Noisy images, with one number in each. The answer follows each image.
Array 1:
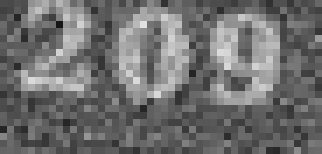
209
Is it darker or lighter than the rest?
lighter
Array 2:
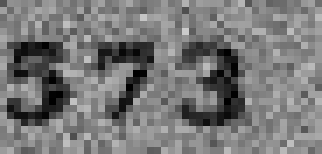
573
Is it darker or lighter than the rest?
darker
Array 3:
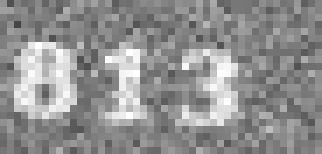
813
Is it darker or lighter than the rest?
lighter
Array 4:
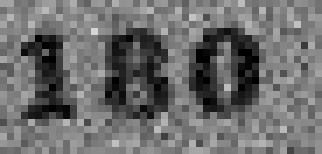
180
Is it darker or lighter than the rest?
darker
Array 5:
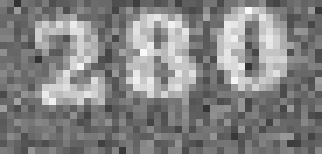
280
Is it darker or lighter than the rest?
lighter
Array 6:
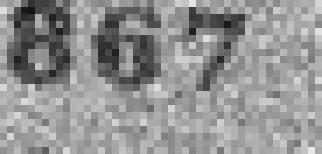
867
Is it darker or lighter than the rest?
darker
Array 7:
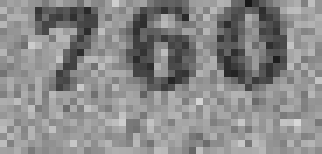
760
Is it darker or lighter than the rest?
darker
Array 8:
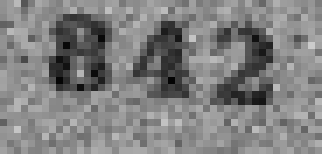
842
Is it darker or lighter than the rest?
darker
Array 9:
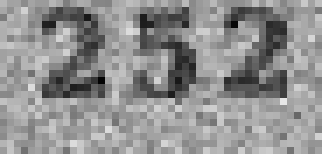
252
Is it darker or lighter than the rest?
darker
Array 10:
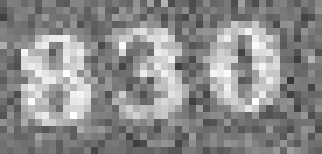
830
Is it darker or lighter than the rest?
lighter
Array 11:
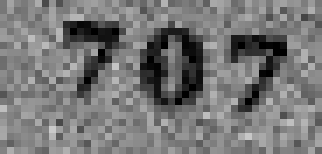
707
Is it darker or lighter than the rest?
darker
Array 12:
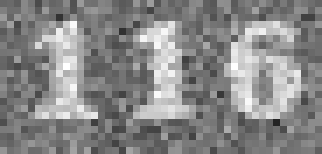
116
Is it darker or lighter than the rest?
lighter
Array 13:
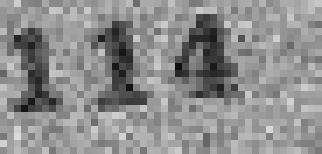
114
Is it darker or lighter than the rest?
darker
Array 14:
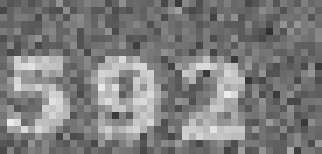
592
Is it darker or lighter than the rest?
lighter
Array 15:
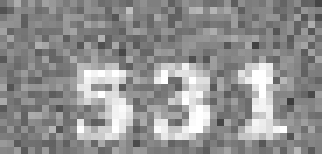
531
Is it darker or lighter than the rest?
lighter
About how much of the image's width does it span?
two thirds
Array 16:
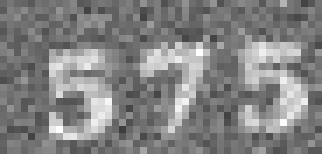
575
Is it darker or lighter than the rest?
lighter
